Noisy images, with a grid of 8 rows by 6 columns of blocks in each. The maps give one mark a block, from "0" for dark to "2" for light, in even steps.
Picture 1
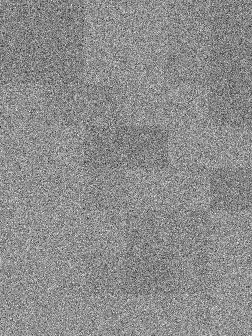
002210
002210
211220
220022
221220
222112
221012
222222
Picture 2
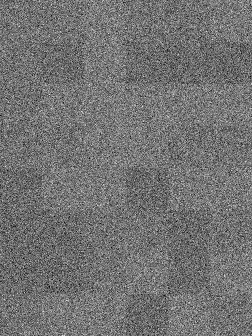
112112
102000
122222
112211
022022
001101
001202
122021
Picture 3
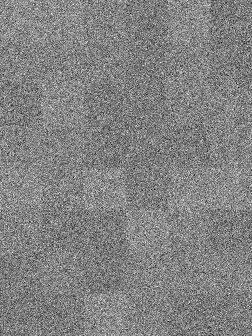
221020
111010
020011
110001
212022
100210
010111
002100
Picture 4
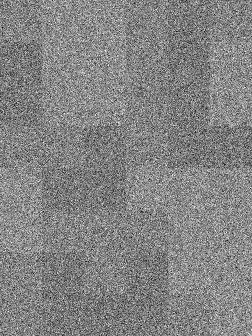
122101
022102
022102
110100
200222
211122
101022
100012
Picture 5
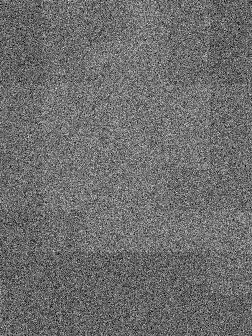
011210
012210
122221
122221
122211
012222
000001
000000
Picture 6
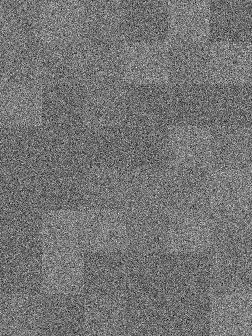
121020
111212
201000
000021
001112
022121
020001
101002
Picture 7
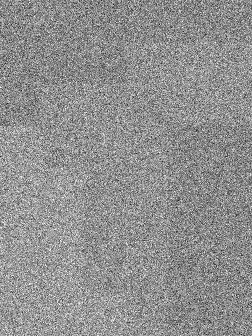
000000
000111
011111
211100
221100
221100
221100
222100
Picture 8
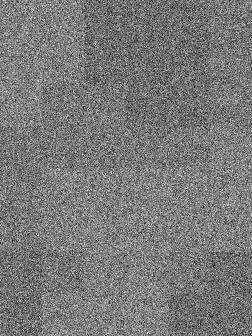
220001
220001
211001
111112
122222
122222
012210
022200
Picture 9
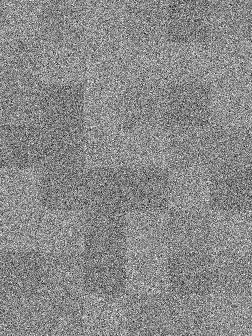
212101
122222
102102
002211
200020
220212
010201
112112
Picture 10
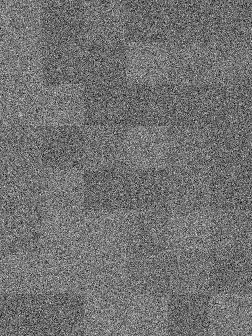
201000
200211
220000
101210
120010
122121
222110
002202
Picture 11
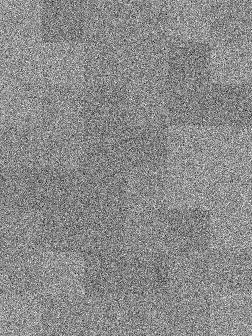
201121
221102
210100
110022
000122
100102
120011
211112
